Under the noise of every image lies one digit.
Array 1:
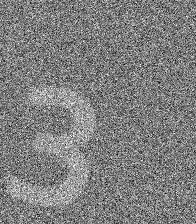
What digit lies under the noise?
3
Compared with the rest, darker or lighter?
lighter
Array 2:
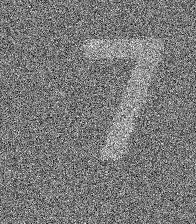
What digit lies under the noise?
7
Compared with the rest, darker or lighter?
lighter
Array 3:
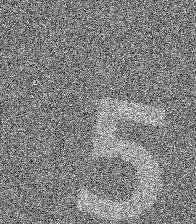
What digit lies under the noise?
5
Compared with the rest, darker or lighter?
lighter
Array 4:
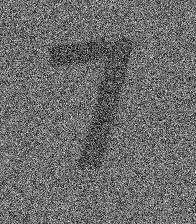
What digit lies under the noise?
7
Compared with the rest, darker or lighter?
darker
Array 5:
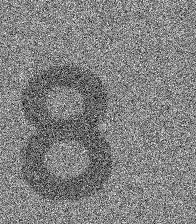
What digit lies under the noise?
8
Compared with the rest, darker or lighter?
darker
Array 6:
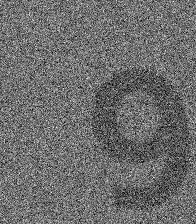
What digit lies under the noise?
9
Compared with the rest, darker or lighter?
darker
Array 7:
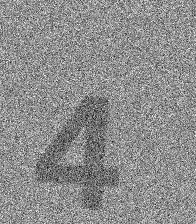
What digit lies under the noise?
4
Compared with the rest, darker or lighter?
darker
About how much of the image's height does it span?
half
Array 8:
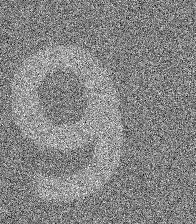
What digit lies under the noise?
9
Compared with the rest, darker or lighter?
lighter
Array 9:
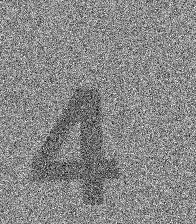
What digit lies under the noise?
4
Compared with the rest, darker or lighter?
darker
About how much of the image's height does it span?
half
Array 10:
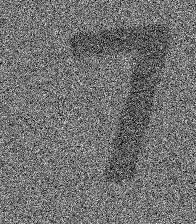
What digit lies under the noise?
7
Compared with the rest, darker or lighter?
darker
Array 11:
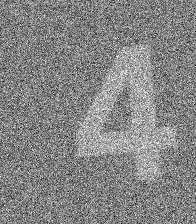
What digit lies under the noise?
4
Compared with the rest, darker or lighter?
lighter
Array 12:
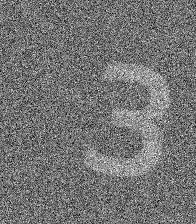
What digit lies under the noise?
3
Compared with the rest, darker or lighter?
lighter
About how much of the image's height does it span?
half
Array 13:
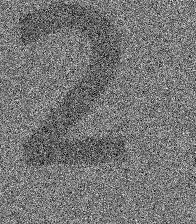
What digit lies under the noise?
2
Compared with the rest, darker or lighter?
darker
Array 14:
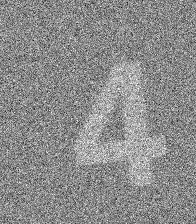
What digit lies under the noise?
4
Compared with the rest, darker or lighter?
lighter
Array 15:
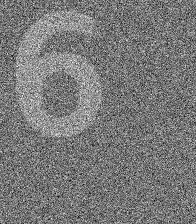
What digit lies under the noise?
6
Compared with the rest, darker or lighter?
lighter
